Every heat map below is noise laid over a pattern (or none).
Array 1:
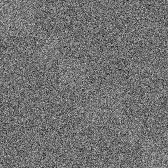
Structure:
blocks along the diagonal
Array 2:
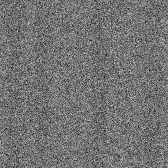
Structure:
bands of columns
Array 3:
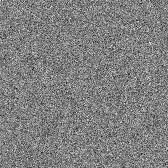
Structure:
only noise
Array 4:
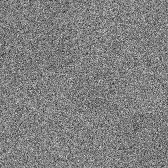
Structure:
blocks along the diagonal
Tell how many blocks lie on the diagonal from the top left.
3
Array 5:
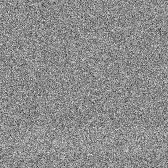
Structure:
one band of rows
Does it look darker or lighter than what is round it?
lighter
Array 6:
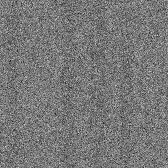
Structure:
bands of columns
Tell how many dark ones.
4
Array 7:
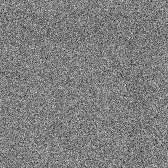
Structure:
bands of rows crossing bands of columns
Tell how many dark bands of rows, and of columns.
1 and 1
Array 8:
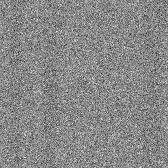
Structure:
bands of columns
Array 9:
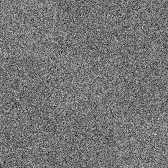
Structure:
blocks along the diagonal
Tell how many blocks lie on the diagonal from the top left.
3
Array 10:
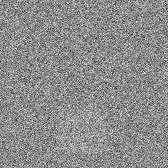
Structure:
one block
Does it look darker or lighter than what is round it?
lighter
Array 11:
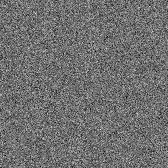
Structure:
only noise
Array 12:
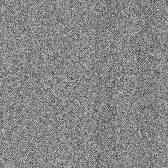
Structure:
bands of columns
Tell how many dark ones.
2
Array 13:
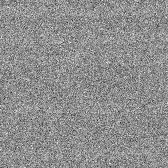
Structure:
bands of rows
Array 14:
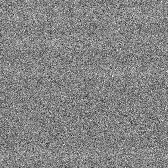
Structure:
bands of rows
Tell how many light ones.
4
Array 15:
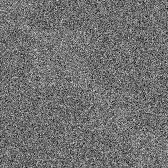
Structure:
blocks along the diagonal
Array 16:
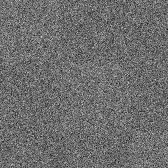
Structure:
blocks along the diagonal
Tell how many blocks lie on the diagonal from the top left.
3
